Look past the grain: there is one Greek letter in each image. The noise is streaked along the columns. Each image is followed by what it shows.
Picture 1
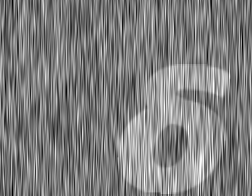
delta
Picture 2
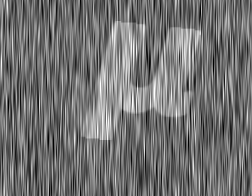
mu
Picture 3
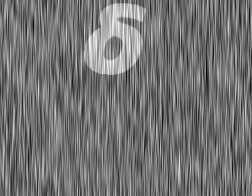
delta
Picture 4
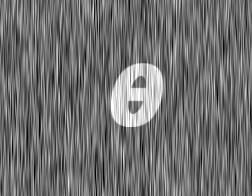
theta
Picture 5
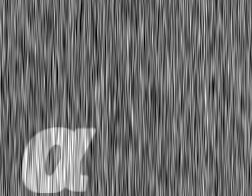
alpha
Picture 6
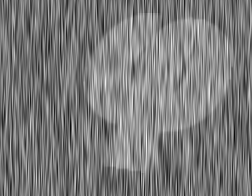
phi
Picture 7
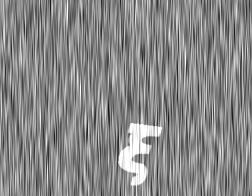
xi
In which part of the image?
bottom middle
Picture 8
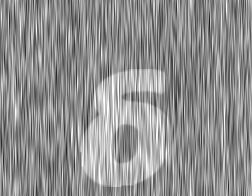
delta
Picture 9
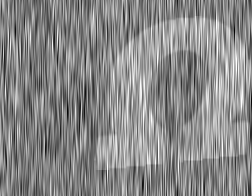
omega
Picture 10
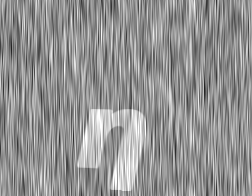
eta
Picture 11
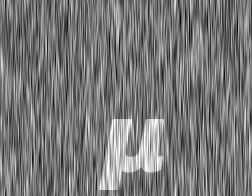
mu
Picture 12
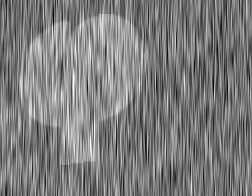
phi
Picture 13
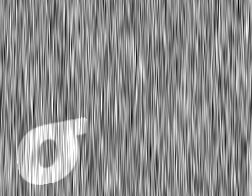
sigma
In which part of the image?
bottom left
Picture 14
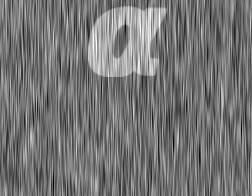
alpha
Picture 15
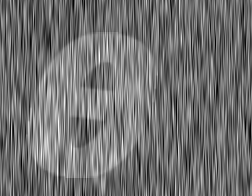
theta
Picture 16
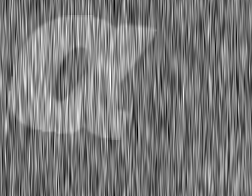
alpha
